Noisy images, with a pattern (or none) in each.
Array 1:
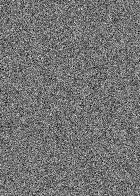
only noise
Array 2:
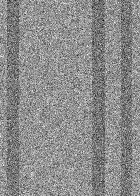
bands of columns
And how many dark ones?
3
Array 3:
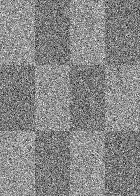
a checkerboard
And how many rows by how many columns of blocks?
3 by 4
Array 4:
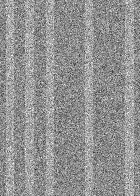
bands of columns
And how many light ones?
5
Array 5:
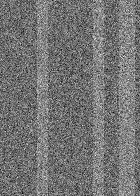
bands of columns
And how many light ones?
3
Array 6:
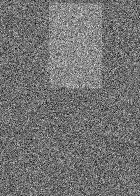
one block
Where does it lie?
top middle
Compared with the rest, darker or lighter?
lighter
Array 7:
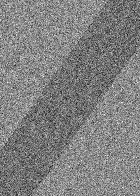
a diagonal band
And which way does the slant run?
bottom left to top right
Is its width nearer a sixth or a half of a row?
a half
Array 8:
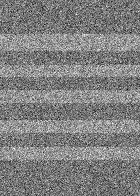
bands of rows
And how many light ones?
5
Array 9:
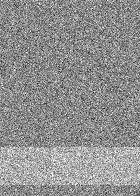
one band of rows
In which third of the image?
bottom
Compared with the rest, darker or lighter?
lighter
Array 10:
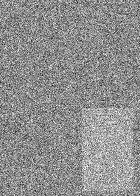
one block
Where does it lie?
bottom right
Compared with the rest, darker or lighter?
lighter
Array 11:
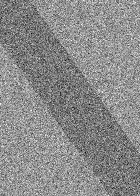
a diagonal band
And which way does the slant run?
top left to bottom right
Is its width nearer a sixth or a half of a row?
a half
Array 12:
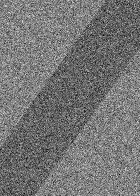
a diagonal band
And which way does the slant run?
bottom left to top right
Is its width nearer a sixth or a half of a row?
a half
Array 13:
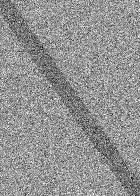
a diagonal band
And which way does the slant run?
top left to bottom right
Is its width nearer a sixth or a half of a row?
a sixth
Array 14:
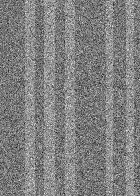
bands of columns
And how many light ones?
5
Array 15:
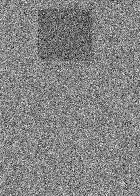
one block
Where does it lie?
top middle
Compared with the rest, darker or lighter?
darker
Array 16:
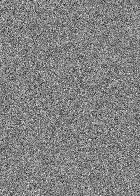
only noise
